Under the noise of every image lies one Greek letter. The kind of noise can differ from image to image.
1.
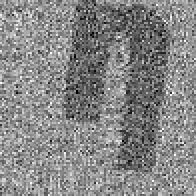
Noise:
low rank plus noise
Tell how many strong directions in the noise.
three or four
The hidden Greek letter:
eta
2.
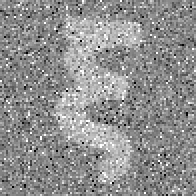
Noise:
heavy tails
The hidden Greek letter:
xi
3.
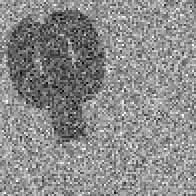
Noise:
independent entries
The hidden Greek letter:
phi
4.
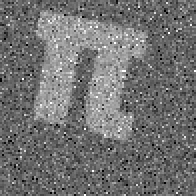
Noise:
heavy tails
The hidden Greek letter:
pi
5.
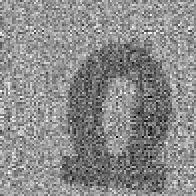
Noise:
low rank plus noise
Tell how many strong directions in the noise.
two
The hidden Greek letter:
omega
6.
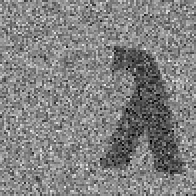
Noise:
independent entries
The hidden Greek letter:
lambda
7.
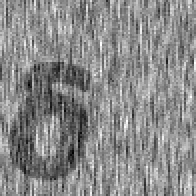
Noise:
streaked along the columns
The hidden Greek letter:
delta
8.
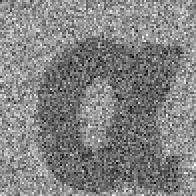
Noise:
independent entries
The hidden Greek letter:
alpha
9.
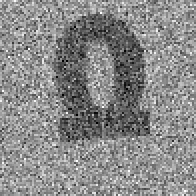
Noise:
independent entries
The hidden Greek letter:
omega
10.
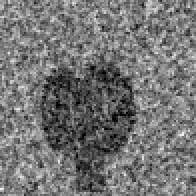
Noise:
blotchy
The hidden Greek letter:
phi
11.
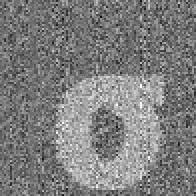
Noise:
columns of uneven size
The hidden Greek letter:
sigma
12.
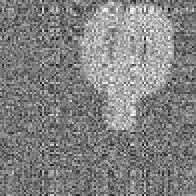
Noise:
low rank plus noise
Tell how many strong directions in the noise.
one
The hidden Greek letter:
phi
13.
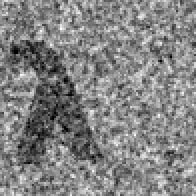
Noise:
blotchy
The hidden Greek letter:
lambda
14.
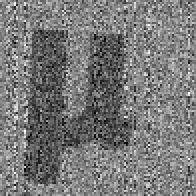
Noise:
columns of uneven size
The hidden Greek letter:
mu
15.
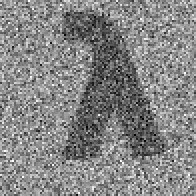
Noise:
independent entries
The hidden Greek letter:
lambda
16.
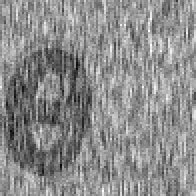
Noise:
streaked along the columns
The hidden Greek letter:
theta
